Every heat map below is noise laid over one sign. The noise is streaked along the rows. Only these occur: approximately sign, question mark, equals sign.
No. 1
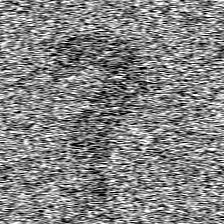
question mark
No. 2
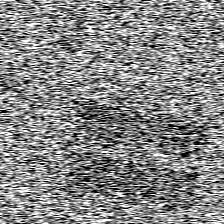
equals sign
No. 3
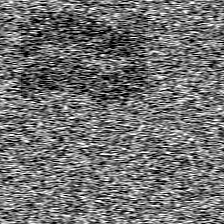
approximately sign
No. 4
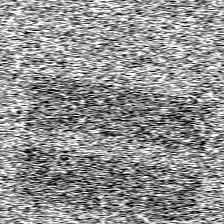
equals sign
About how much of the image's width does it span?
nearly all
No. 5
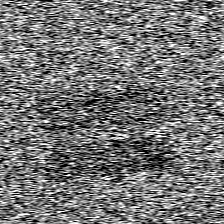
equals sign
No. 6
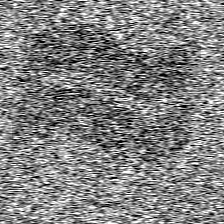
approximately sign
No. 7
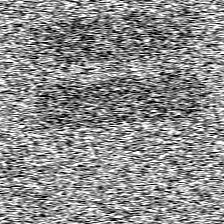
equals sign
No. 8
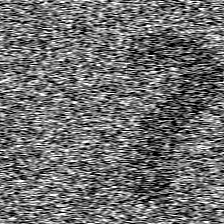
question mark
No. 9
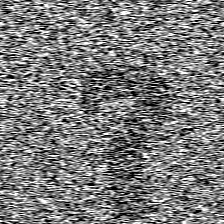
question mark
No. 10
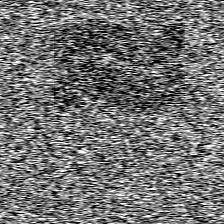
approximately sign
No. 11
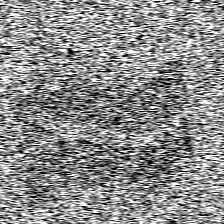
approximately sign
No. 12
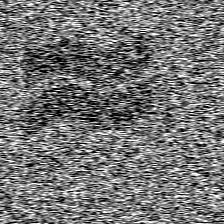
approximately sign
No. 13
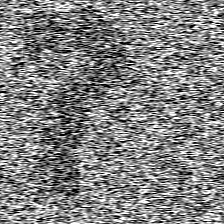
question mark
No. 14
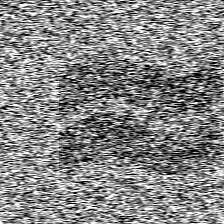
approximately sign
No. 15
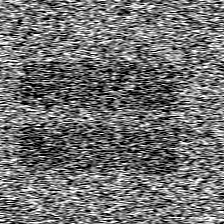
equals sign
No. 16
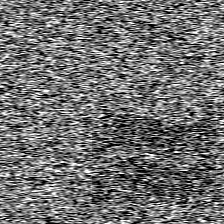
approximately sign
